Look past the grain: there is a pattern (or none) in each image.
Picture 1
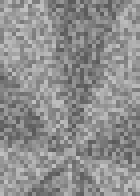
spokes from one point
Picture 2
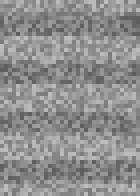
horizontal stripes
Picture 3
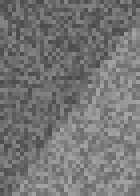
a sharp edge
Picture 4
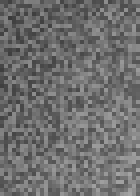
a smooth slope
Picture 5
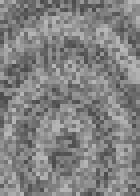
rings round one point
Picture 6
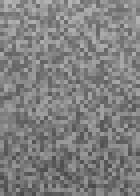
a smooth slope
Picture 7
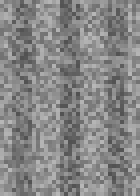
vertical stripes
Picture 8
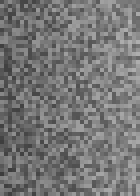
a smooth slope
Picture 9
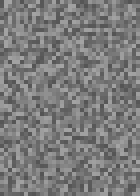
only noise
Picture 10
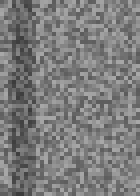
one vertical stripe
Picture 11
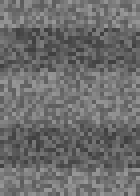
horizontal stripes
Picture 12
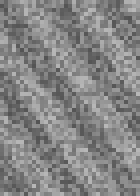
diagonal stripes
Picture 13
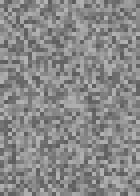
only noise
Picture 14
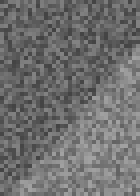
a sharp edge
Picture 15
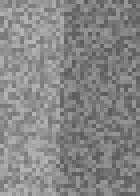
a sharp edge
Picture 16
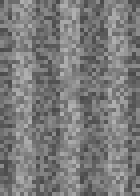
vertical stripes
